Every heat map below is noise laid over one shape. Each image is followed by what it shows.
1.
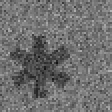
dark asterisk
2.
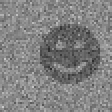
dark smiling face
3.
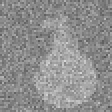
light pear
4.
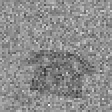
dark telephone
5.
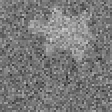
light turtle
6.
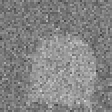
light ghost
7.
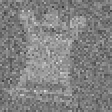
light chess rook
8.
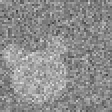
light bear's head
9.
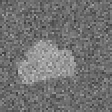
light cloud
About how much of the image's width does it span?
half
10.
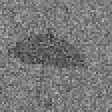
dark umbrella
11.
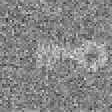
light key
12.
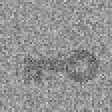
dark key
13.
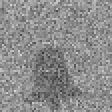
dark bell
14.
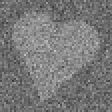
light heart
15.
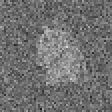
light chess knight
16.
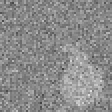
light pear
